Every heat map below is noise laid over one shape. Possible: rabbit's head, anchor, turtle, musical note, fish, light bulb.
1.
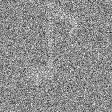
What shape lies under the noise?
musical note
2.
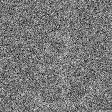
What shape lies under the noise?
anchor
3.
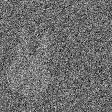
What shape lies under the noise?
rabbit's head
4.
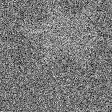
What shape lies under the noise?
turtle
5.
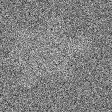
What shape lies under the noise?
turtle
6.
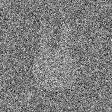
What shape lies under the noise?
rabbit's head
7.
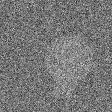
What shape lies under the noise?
light bulb
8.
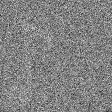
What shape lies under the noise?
musical note
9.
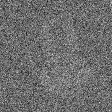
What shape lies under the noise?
rabbit's head
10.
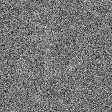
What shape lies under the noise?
anchor
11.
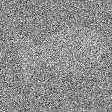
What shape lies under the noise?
fish
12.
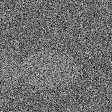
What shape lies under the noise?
fish
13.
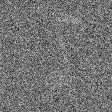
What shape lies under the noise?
musical note
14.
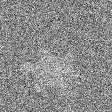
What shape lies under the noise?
turtle
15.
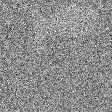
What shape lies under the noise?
fish
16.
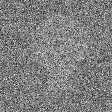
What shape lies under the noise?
light bulb
